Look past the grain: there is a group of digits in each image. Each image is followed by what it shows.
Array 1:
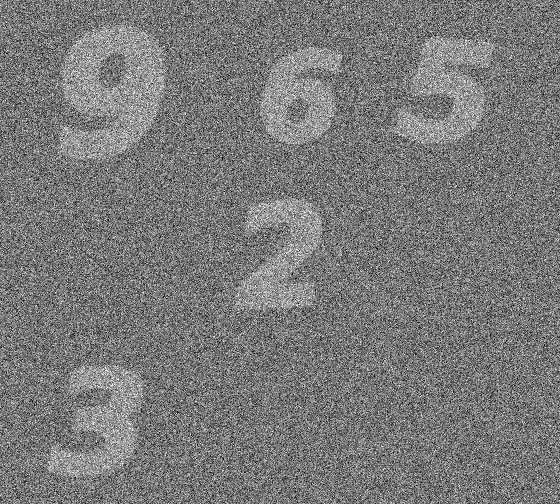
top left: 9; top middle: 6; top right: 5; centre: 2; bottom left: 3
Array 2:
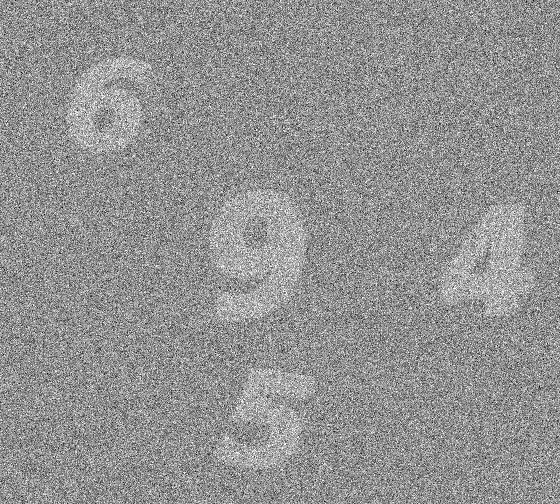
top left: 6; centre: 9; middle right: 4; bottom middle: 5
